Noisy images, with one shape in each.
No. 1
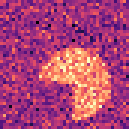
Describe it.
light disc with a wedge cut out
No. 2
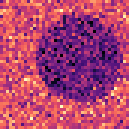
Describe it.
dark disc
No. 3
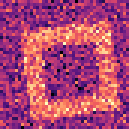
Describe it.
light square frame
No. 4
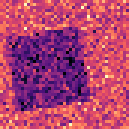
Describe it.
dark square
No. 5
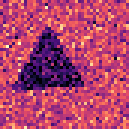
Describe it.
dark triangle
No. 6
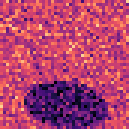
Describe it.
dark ellipse
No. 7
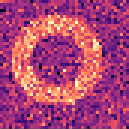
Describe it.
light ring
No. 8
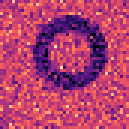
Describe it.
dark ring
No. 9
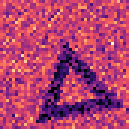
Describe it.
dark triangle frame
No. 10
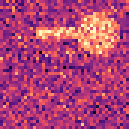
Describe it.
light lollipop
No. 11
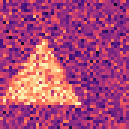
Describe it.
light triangle
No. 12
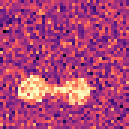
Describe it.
light dumbbell
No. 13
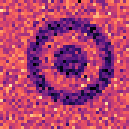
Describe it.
dark bullseye
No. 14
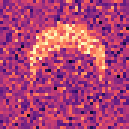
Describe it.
light crescent
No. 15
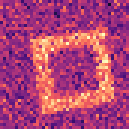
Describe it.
light square frame
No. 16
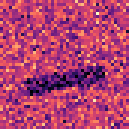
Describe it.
dark bar
